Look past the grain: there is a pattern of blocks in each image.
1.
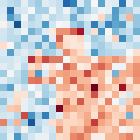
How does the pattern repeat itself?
mirrored about the diagonal from the top left
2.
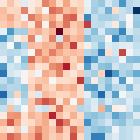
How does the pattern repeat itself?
top and bottom mirror each other
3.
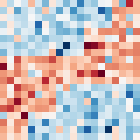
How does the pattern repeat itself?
the same after a half turn
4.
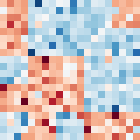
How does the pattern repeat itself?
mirrored about the diagonal from the bottom left
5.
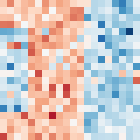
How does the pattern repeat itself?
top and bottom mirror each other
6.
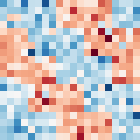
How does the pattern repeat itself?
mirrored about the diagonal from the bottom left
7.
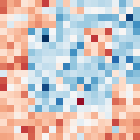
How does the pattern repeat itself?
mirrored about the diagonal from the bottom left
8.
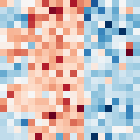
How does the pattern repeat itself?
top and bottom mirror each other
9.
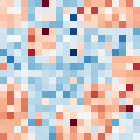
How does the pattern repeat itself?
mirrored about the diagonal from the top left
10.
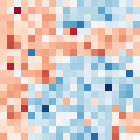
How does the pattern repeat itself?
no symmetry
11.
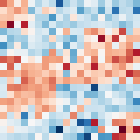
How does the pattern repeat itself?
the same after a half turn
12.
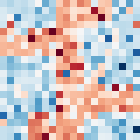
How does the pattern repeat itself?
the same after a half turn
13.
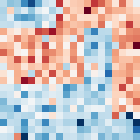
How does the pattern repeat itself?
no symmetry
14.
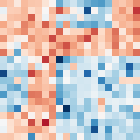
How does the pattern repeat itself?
mirrored about the diagonal from the top left
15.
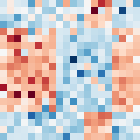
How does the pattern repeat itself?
top and bottom mirror each other
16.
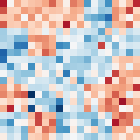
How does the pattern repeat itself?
mirrored about the diagonal from the bottom left
